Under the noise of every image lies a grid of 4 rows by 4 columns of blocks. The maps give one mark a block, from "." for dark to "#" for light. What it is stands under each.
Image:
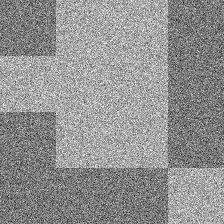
. # # .
# # # .
. # # .
. . . #
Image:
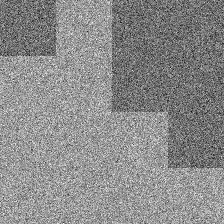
. # . .
# # . .
# # # .
# # # #
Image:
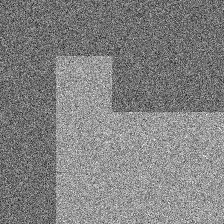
. . . .
. # . .
. # # #
. # # #
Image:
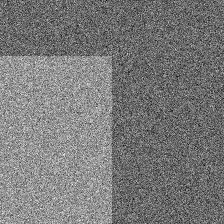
. . . .
# # . .
# # . .
# # . .
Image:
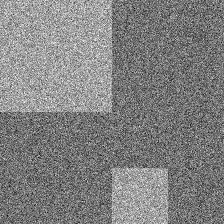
# # . .
# # . .
. . . .
. . # .
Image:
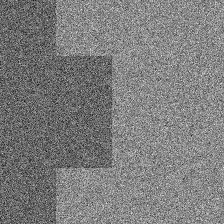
. # # #
. . # #
. . # #
. # # #
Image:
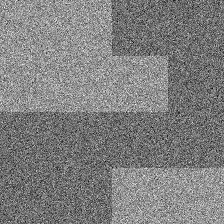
# # . .
# # # .
. . . .
. . # #
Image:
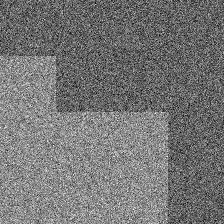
. . . .
# . . .
# # # .
# # # .
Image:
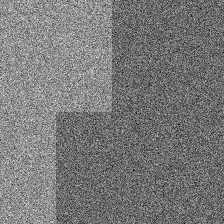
# # . .
# # . .
# . . .
# . . .
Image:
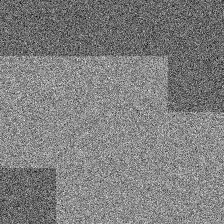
. . . .
# # # .
# # # #
. # # #
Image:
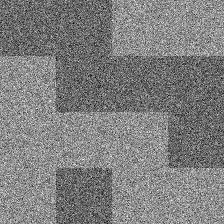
. . # #
# . . .
# # # .
# . # #
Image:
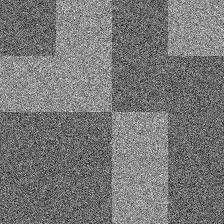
. # . #
# # . .
. . # .
. . # .
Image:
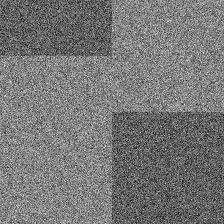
. . # #
# # # #
# # . .
# # . .
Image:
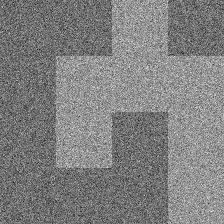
. . # .
. # # #
. # . #
. . . #
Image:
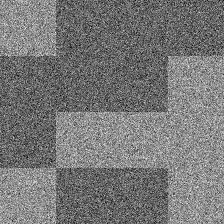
# . . .
. . . #
. # # #
# . . #
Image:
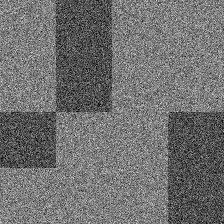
# . # #
# . # #
. # # .
# # # .
